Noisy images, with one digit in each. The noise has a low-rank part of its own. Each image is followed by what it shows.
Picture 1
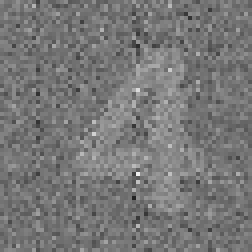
4
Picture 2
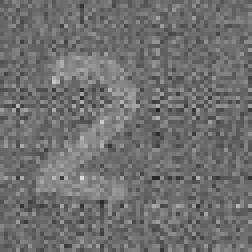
2
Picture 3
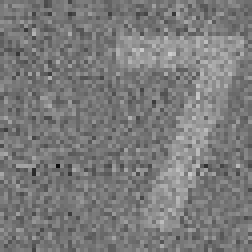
7
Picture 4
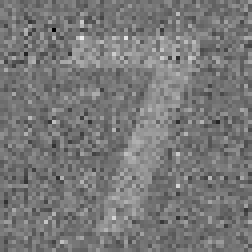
7
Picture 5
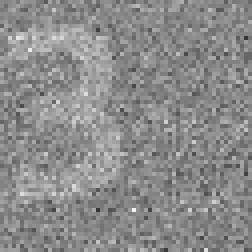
3
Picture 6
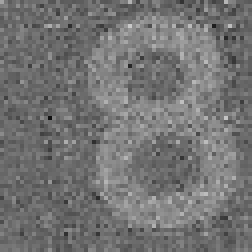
8
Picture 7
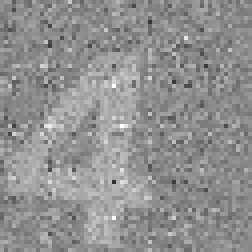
4
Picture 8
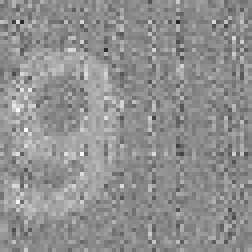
9
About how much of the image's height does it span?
two thirds
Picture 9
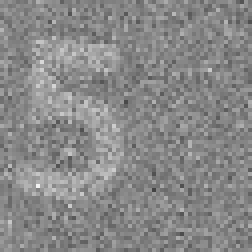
5
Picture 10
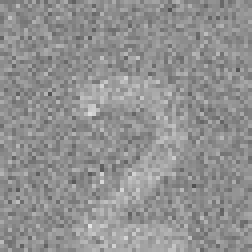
2
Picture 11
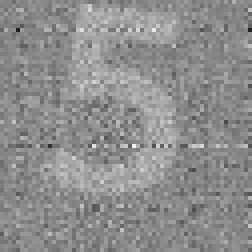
5
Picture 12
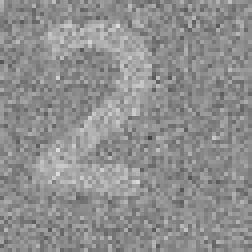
2
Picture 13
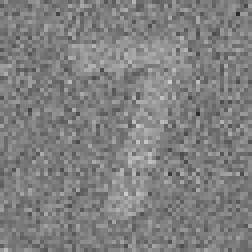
7
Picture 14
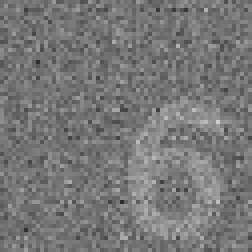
6
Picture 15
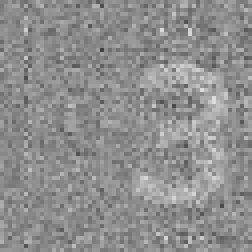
3
